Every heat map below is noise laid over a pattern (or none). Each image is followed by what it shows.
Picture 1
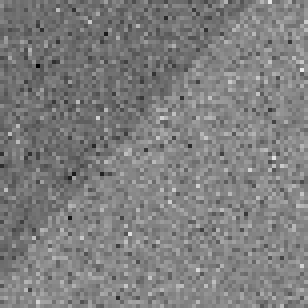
a sharp edge
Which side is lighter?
bottom right
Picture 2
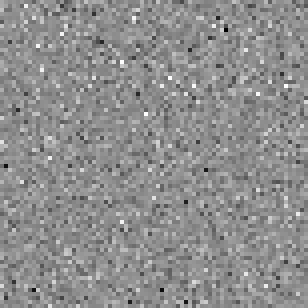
only noise
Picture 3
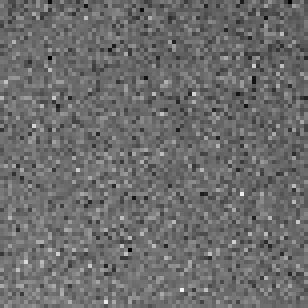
a smooth slope
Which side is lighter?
bottom left
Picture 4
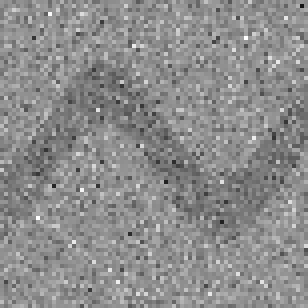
a wavy band
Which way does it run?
left to right
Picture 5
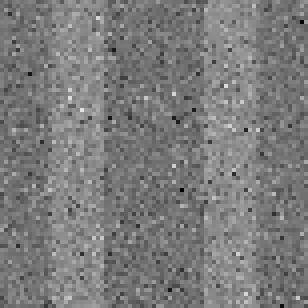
vertical stripes
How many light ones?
2
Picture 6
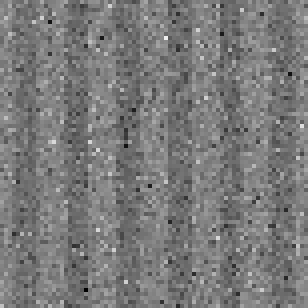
vertical stripes
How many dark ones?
6
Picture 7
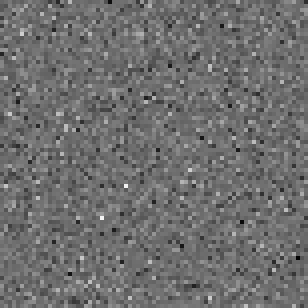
only noise
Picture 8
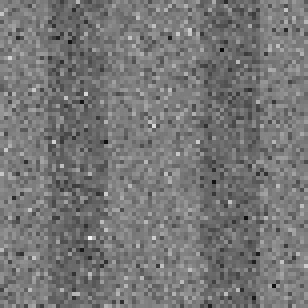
vertical stripes
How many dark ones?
2
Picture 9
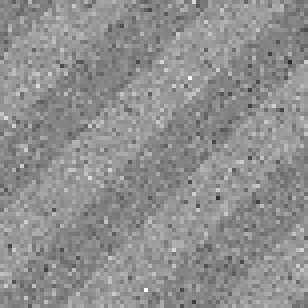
diagonal stripes
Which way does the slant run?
bottom left to top right
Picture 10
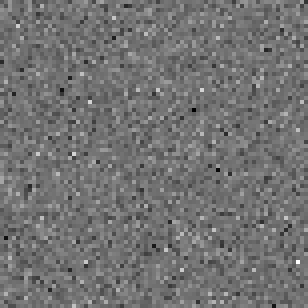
only noise
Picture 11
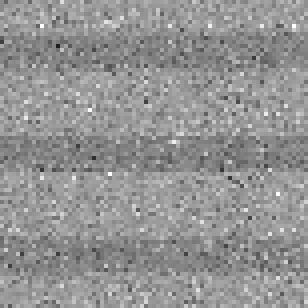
horizontal stripes
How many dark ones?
3
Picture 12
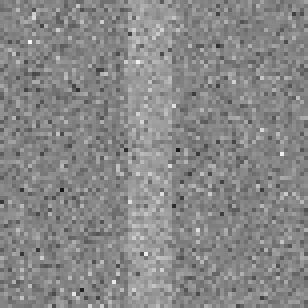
one vertical stripe
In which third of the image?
middle
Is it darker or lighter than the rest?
lighter
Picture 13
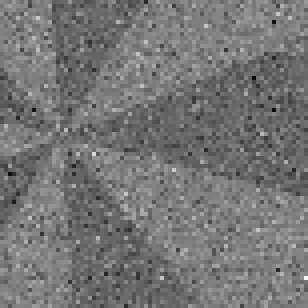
spokes from one point
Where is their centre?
middle left
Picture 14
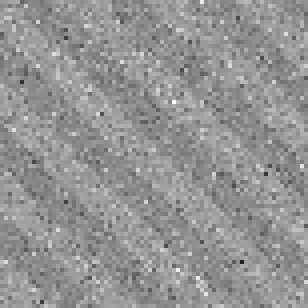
diagonal stripes
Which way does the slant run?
top left to bottom right
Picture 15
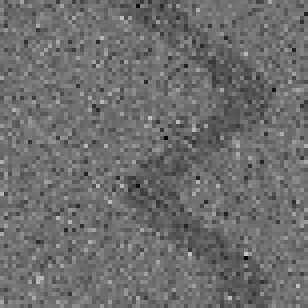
a wavy band
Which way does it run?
top to bottom
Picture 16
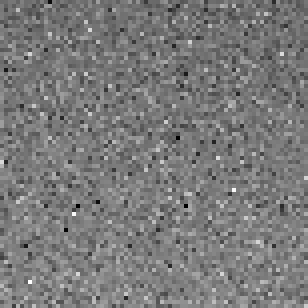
a smooth slope
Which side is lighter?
bottom
